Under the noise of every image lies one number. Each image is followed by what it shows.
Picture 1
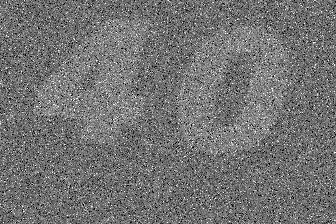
40
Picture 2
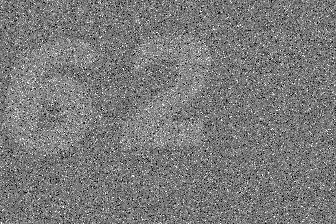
62
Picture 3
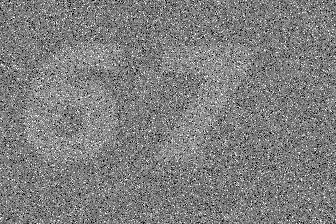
67
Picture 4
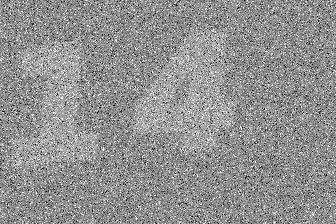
14
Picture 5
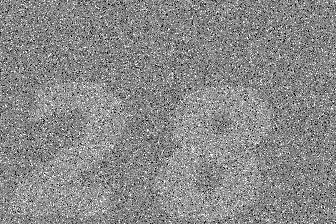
28
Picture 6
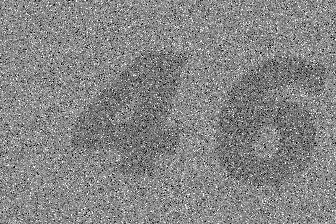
46
